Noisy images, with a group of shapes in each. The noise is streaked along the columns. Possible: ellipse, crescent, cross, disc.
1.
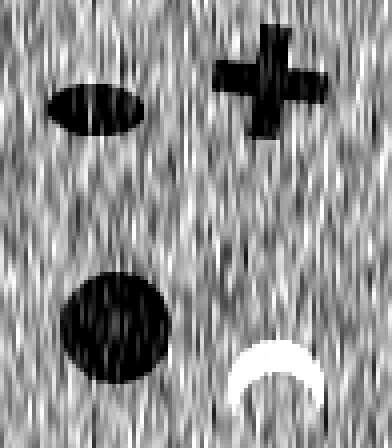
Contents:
top left: dark ellipse; top right: dark cross; bottom left: dark disc; bottom right: light crescent
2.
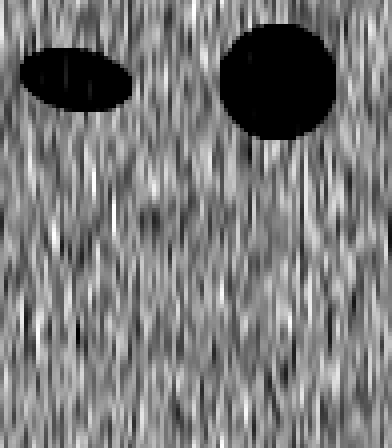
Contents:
top left: dark ellipse; top right: dark disc
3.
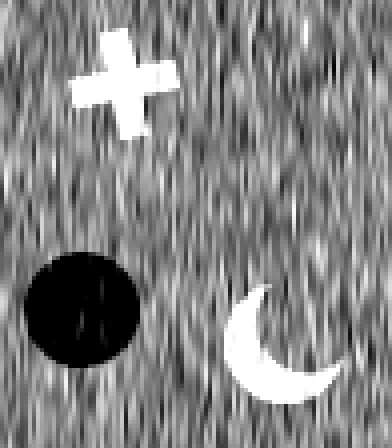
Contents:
top left: light cross; bottom left: dark disc; bottom right: light crescent
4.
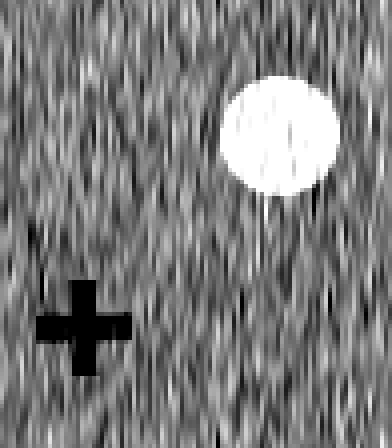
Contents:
top right: light disc; bottom left: dark cross
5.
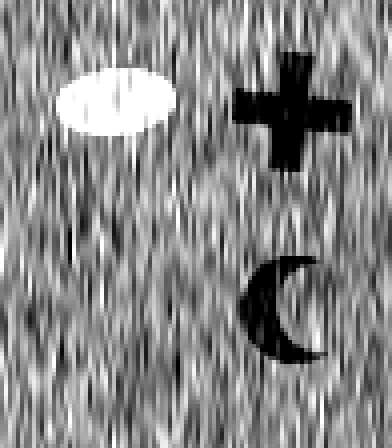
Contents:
top left: light ellipse; top right: dark cross; bottom right: dark crescent
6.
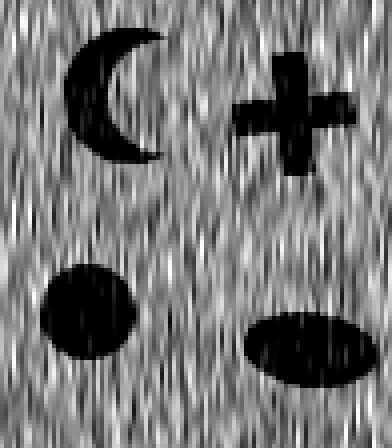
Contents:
top left: dark crescent; top right: dark cross; bottom left: dark disc; bottom right: dark ellipse
